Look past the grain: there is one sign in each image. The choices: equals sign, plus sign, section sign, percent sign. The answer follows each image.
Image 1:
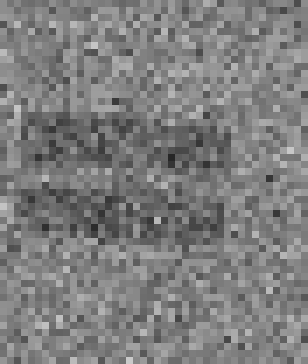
equals sign
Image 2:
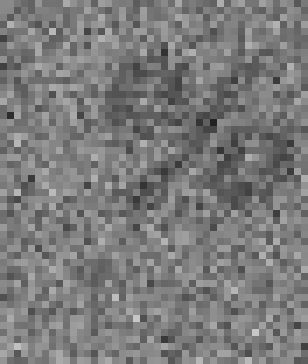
percent sign
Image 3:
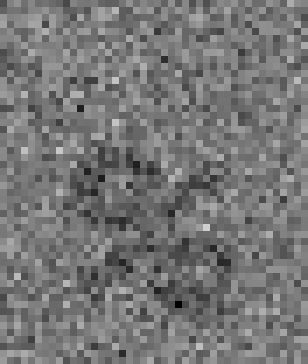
percent sign
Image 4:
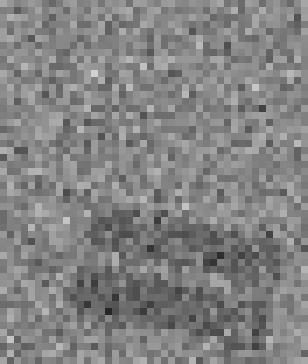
equals sign
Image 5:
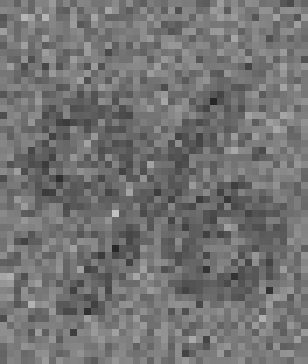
percent sign
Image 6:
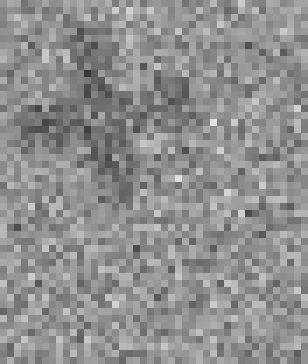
plus sign
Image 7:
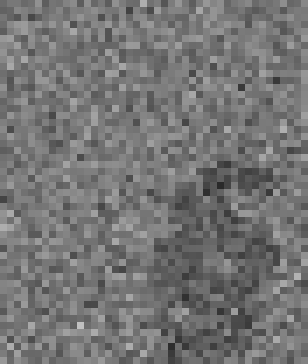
section sign
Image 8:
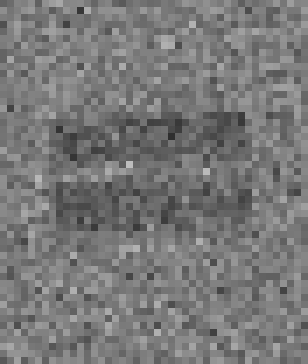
equals sign
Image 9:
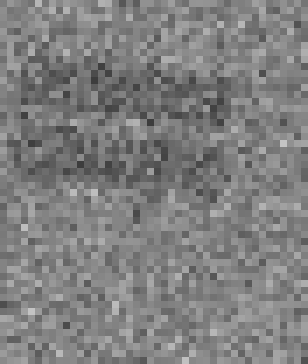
equals sign
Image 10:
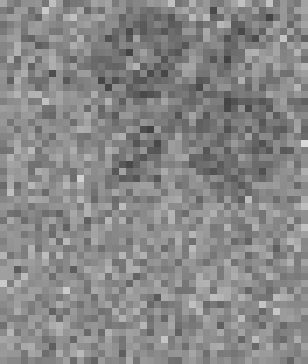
percent sign
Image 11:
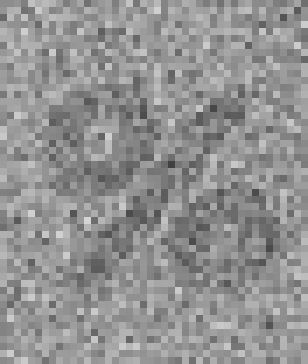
percent sign
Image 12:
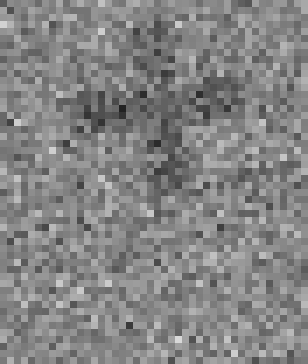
plus sign
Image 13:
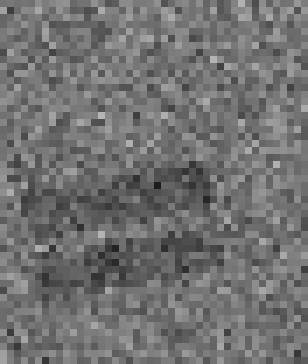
equals sign
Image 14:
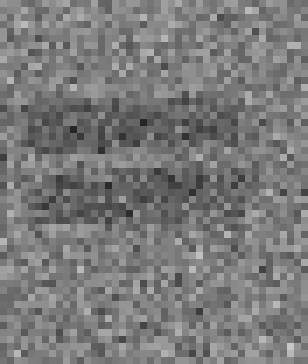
equals sign
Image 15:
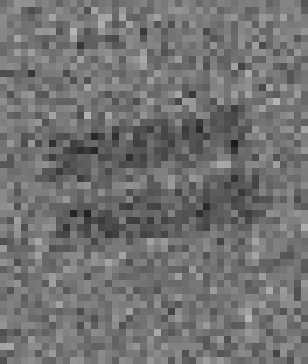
equals sign
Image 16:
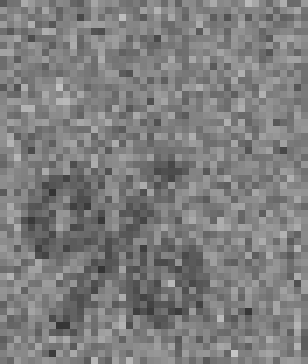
percent sign
